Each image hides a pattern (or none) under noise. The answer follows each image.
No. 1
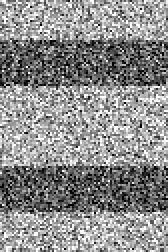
horizontal stripes
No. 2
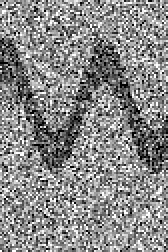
a wavy band
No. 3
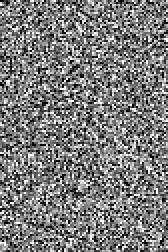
only noise
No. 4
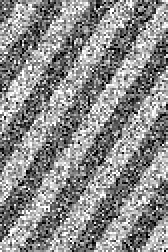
diagonal stripes
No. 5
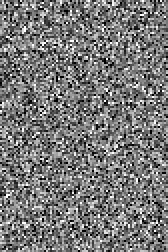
only noise
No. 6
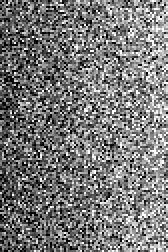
a smooth slope
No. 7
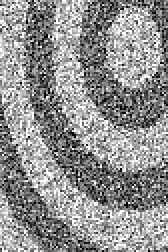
rings round one point
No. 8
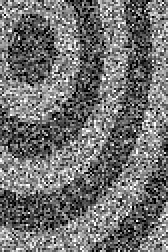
rings round one point
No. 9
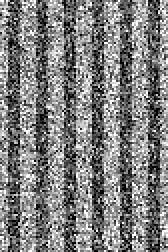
vertical stripes
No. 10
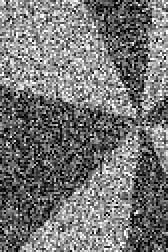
spokes from one point
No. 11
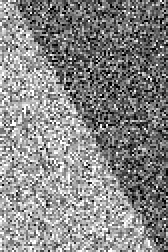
a sharp edge
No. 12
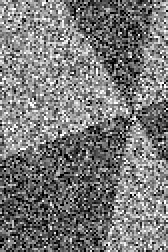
spokes from one point
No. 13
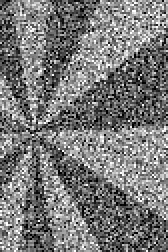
spokes from one point
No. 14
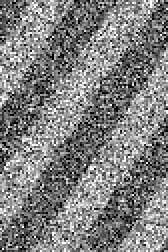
diagonal stripes
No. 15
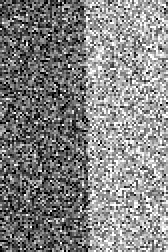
a sharp edge
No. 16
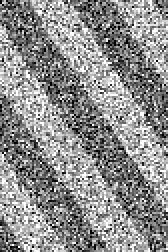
diagonal stripes
